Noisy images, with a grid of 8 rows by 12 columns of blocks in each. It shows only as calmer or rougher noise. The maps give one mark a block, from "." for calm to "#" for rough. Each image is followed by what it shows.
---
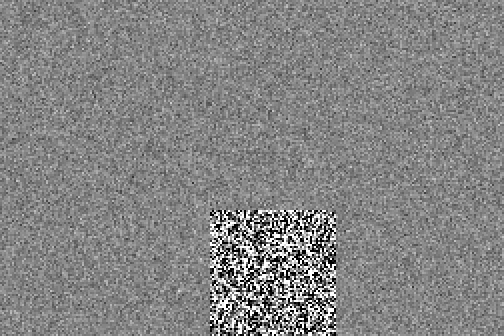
............
............
............
............
............
.....###....
.....###....
.....###....
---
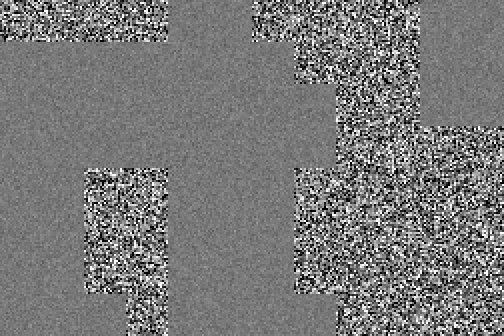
####..####..
.......###..
........##..
........####
..##...#####
..##...#####
..##...#####
...#....####
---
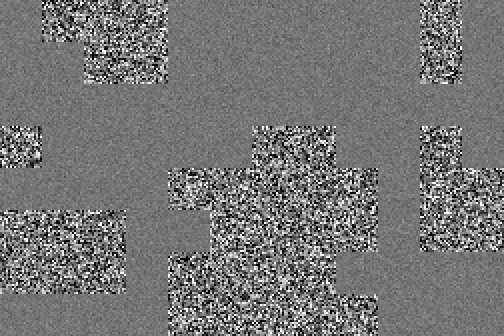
.###......#.
..##......#.
............
#.....##..#.
....#####.##
###..####.##
###.####....
....#####...
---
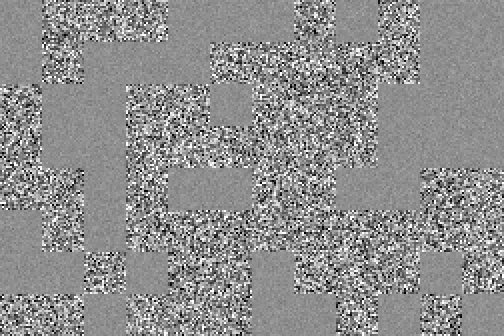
.###...#.#..
.#...#####..
#..##.###...
#..######...
##.#..##..##
.#.#########
..#.##.###.#
##.###..#.#.
